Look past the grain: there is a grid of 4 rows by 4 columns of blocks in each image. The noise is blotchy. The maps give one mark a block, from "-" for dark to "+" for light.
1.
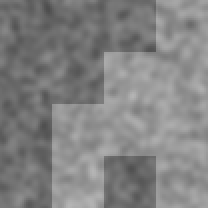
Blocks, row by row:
---+
--++
-+++
-+-+
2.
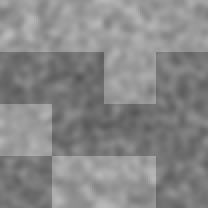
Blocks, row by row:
++++
--+-
+---
-++-
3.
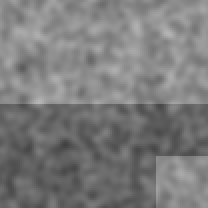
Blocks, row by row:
++++
++++
----
---+
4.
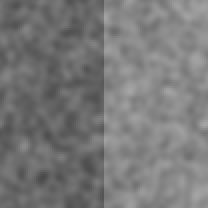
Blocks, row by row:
--++
--++
--++
--++
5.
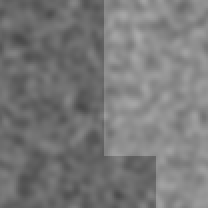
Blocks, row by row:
--++
--++
--++
---+
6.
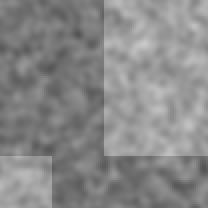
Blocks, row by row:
--++
--++
--++
+---
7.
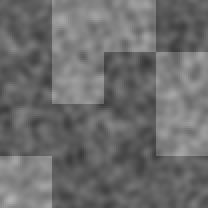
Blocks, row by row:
-++-
-+-+
---+
+---
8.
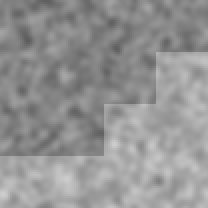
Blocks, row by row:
----
---+
--++
++++
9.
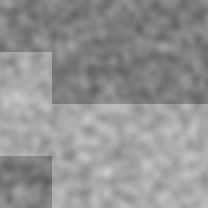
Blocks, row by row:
----
+---
++++
-+++
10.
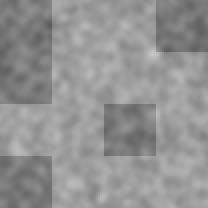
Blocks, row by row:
-++-
-+++
++-+
-+++
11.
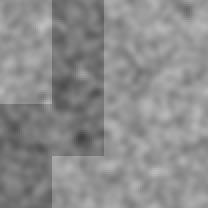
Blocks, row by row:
+-++
+-++
--++
-+++
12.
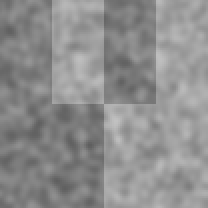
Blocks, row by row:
-+-+
-+-+
--++
--++
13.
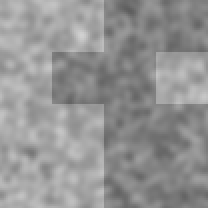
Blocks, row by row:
++--
+--+
++--
++--
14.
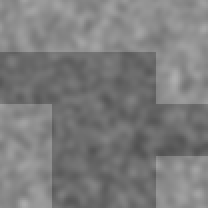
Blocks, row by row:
++++
---+
+---
+--+
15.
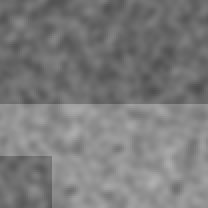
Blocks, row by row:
----
----
++++
-+++
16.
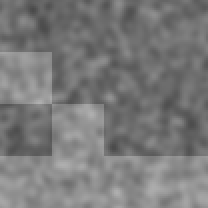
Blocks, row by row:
----
+---
-+--
++++
